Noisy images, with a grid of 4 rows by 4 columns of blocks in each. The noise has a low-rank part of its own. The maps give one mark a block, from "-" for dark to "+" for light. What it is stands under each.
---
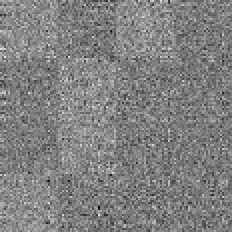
+-+-
-+--
-+--
+---
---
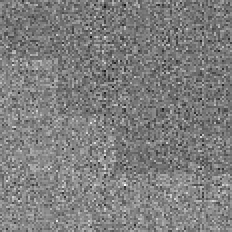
----
+---
++--
++++
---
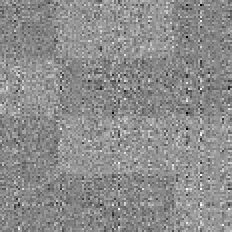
-++-
+---
-+++
---+
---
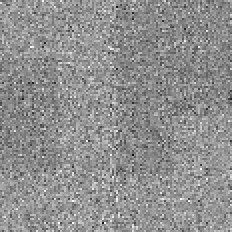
++--
-+--
-+-+
++++
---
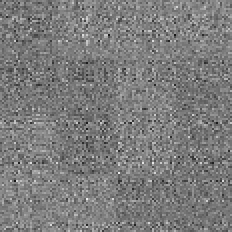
-+++
--+-
+-+-
++--
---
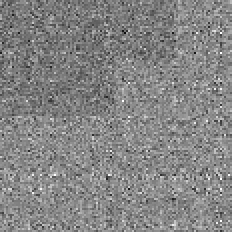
---+
--++
++++
++++
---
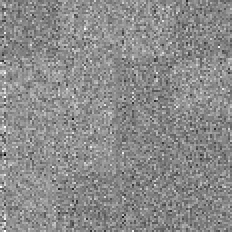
-++-
++-+
++--
+---
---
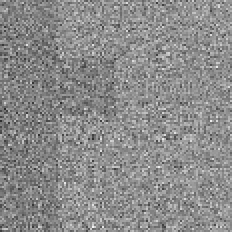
-+++
--++
-+++
-+++
